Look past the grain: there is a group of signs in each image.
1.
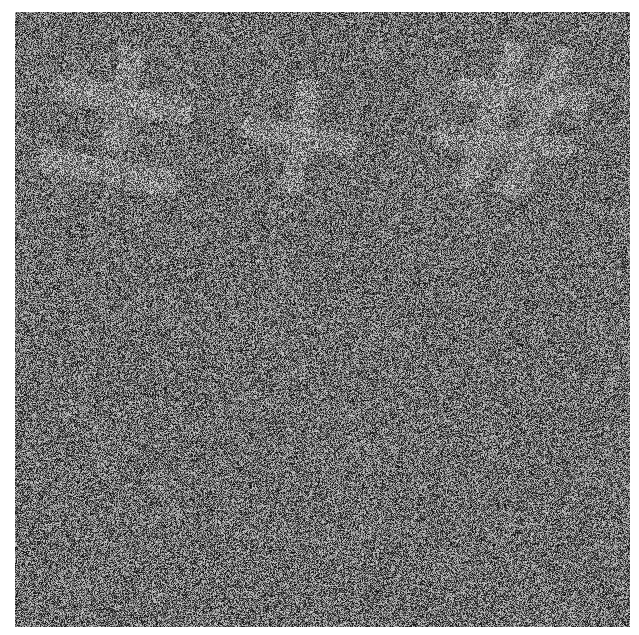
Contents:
top left: plus-minus sign; top middle: plus sign; top right: hash sign
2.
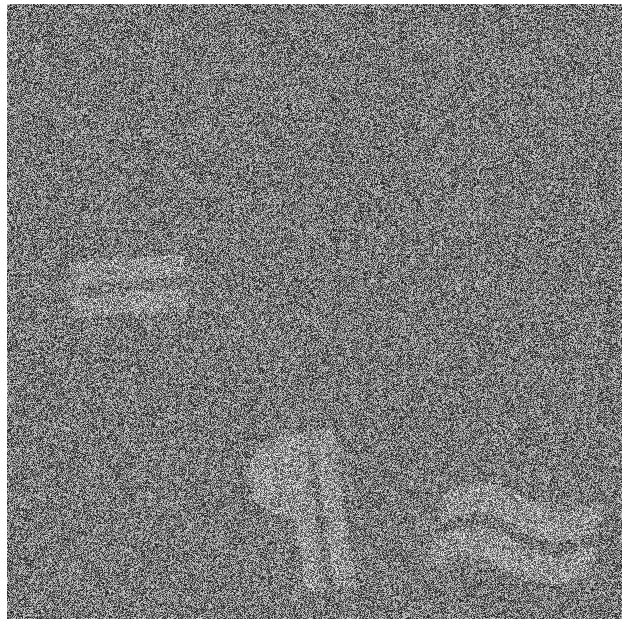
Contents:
middle left: equals sign; bottom middle: pilcrow; bottom right: approximately sign
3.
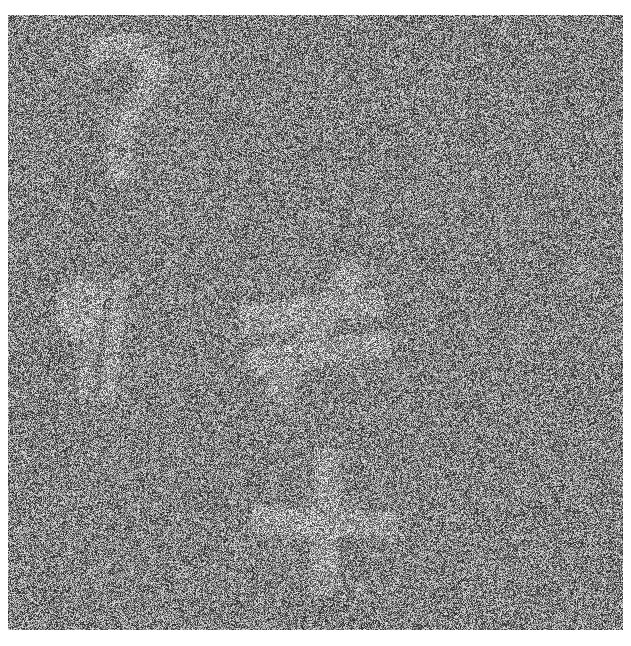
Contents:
top left: question mark; middle left: pilcrow; centre: not-equal sign; bottom middle: plus sign
